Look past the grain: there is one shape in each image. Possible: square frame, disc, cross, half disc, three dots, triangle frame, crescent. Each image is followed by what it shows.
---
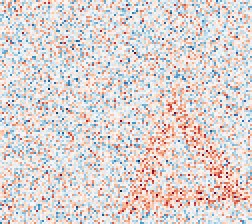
triangle frame
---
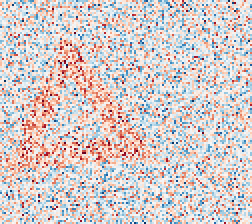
triangle frame
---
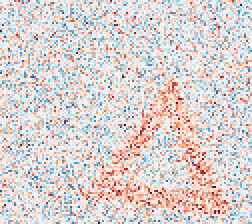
triangle frame
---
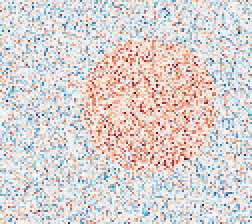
disc
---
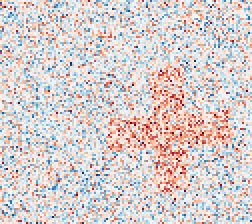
cross
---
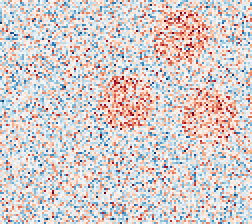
three dots
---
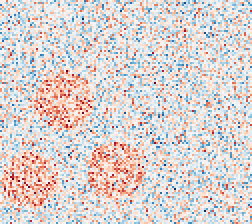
three dots
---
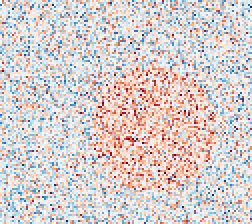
disc
